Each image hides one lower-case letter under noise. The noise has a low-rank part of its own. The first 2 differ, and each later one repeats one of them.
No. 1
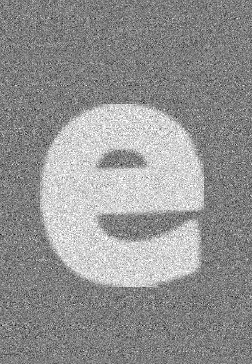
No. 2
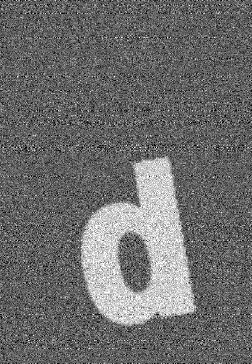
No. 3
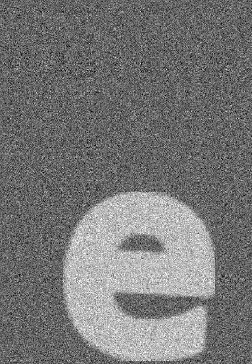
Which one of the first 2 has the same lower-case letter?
1
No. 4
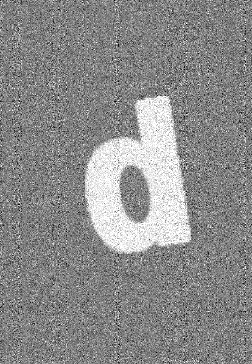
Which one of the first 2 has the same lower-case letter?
2
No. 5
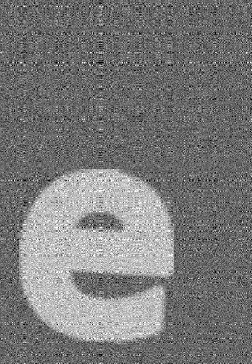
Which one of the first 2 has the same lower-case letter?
1
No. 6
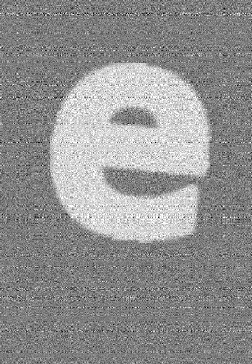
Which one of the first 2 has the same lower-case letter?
1
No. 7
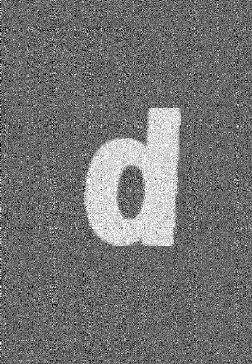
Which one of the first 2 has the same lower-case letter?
2
